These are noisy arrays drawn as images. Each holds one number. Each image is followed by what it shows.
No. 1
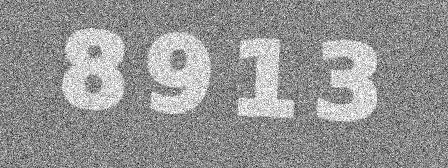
8913
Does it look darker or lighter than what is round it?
lighter
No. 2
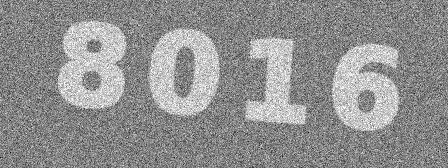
8016
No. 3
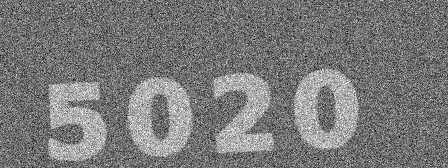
5020
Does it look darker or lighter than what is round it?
lighter
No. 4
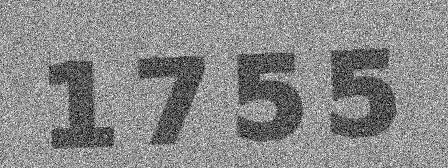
1755
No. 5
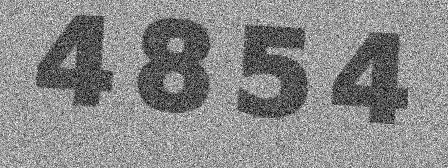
4854
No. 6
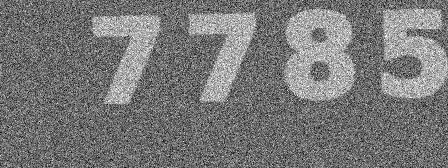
7785
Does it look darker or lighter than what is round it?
lighter
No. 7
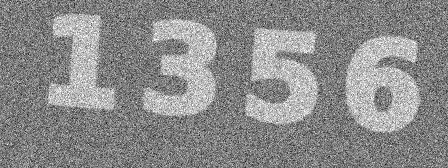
1356
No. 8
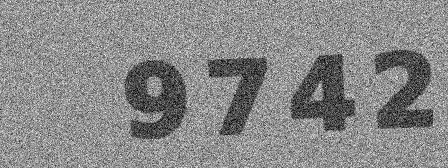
9742
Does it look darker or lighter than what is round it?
darker
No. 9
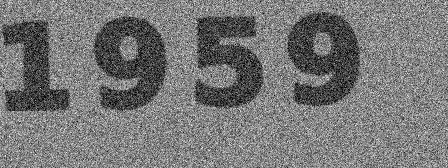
1959
